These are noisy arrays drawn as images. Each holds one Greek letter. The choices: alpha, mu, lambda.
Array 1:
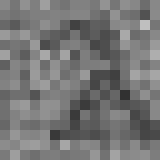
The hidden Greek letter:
lambda
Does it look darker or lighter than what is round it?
darker
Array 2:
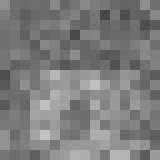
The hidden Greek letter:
alpha
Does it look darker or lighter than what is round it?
lighter
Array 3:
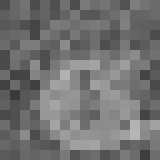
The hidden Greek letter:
alpha
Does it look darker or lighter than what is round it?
lighter
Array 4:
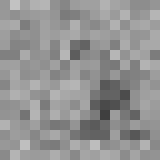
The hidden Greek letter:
lambda
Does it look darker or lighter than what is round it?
darker
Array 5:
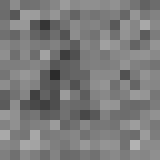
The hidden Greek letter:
lambda
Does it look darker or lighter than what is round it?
darker
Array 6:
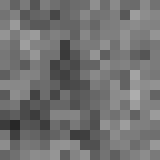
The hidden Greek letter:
lambda
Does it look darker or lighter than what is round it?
darker
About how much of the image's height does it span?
nearly all
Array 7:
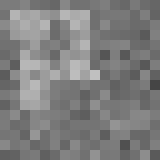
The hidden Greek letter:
mu
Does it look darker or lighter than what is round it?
lighter
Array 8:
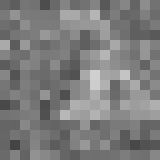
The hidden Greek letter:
lambda
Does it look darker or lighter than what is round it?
lighter
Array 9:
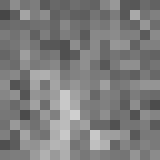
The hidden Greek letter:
lambda
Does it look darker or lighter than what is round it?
lighter
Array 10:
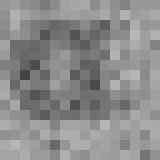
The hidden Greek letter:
alpha
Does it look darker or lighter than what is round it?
darker
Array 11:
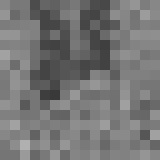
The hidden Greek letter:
mu
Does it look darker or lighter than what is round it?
darker
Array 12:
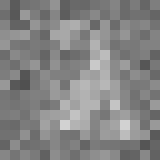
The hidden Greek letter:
lambda
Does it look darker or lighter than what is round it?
lighter
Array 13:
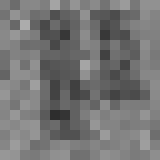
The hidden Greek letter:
mu
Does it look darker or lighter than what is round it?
darker
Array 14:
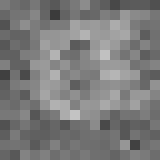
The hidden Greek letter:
alpha
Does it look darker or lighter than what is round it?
lighter
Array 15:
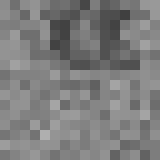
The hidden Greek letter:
alpha
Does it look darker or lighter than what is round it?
darker
